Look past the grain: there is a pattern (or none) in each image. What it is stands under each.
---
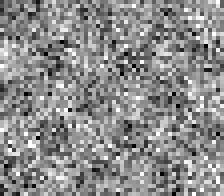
a checkerboard
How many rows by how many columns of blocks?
5 by 6
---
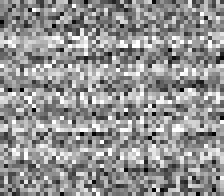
bands of rows
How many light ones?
5
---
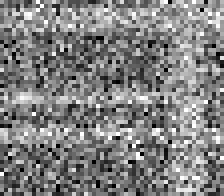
bands of rows crossing bands of columns
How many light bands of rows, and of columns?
3 and 1
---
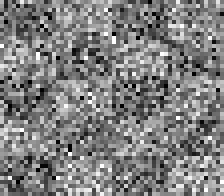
a checkerboard
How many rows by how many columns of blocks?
5 by 4
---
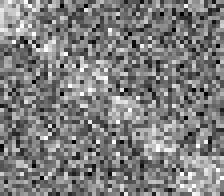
blocks along the diagonal
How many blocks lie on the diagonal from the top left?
6
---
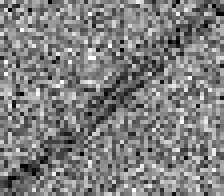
a diagonal band
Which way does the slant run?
bottom left to top right
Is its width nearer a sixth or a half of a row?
a sixth
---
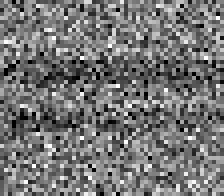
bands of rows
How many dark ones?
2
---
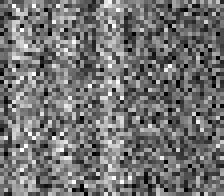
bands of columns
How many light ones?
3
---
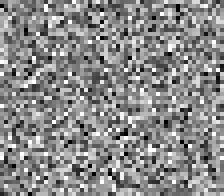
only noise
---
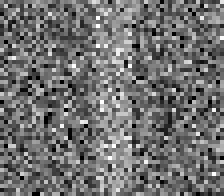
one band of columns
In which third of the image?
middle
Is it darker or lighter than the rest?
lighter
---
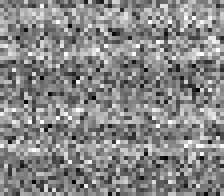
bands of rows
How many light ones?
4
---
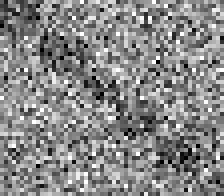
blocks along the diagonal
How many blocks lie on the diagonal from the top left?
6
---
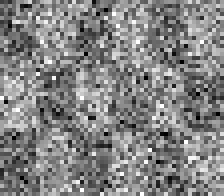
a checkerboard
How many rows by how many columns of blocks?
3 by 6
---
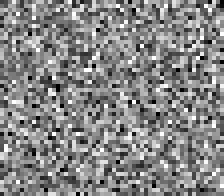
only noise
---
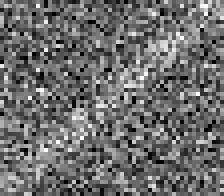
a diagonal band
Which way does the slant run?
bottom left to top right
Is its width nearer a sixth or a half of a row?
a sixth
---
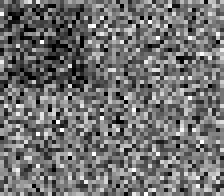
one block
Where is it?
top left
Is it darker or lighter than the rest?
darker
